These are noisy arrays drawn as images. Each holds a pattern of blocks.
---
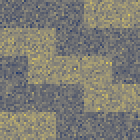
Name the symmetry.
the same after a half turn
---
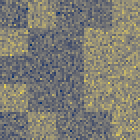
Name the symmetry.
top and bottom mirror each other
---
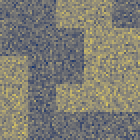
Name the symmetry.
no symmetry
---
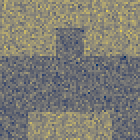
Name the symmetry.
left and right mirror each other
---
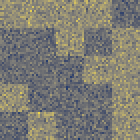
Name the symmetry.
mirrored about the diagonal from the bottom left
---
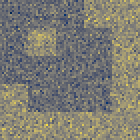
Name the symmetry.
mirrored about the diagonal from the top left
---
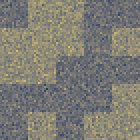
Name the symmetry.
mirrored about the diagonal from the top left
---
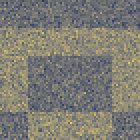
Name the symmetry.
left and right mirror each other
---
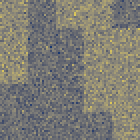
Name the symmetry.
no symmetry
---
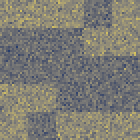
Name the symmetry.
the same after a half turn
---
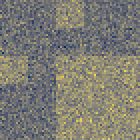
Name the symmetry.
mirrored about the diagonal from the top left
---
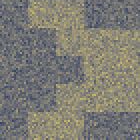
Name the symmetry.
top and bottom mirror each other
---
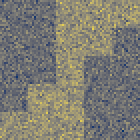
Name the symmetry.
the same after a half turn
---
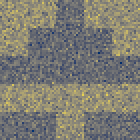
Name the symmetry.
left and right mirror each other
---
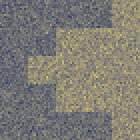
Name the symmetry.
top and bottom mirror each other
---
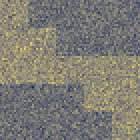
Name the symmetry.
the same after a half turn
